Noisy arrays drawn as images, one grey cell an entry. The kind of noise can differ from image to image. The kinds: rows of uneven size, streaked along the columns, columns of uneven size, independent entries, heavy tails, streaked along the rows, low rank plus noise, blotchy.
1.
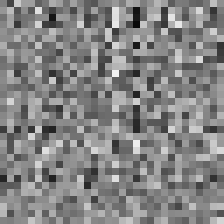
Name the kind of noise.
low rank plus noise
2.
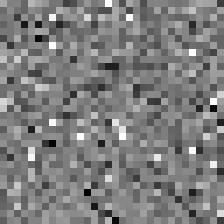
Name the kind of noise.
heavy tails
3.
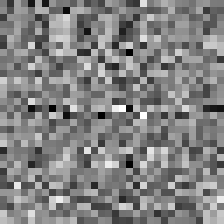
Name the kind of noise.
low rank plus noise
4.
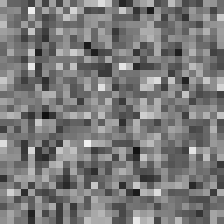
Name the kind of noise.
low rank plus noise
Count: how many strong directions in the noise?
two
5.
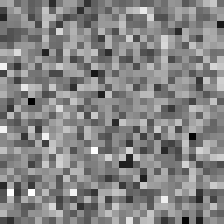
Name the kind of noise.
independent entries
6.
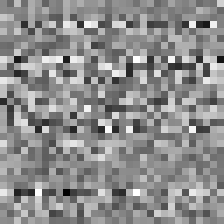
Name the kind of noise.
rows of uneven size
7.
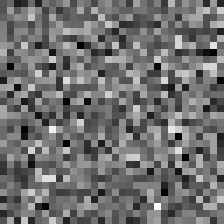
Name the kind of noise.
independent entries
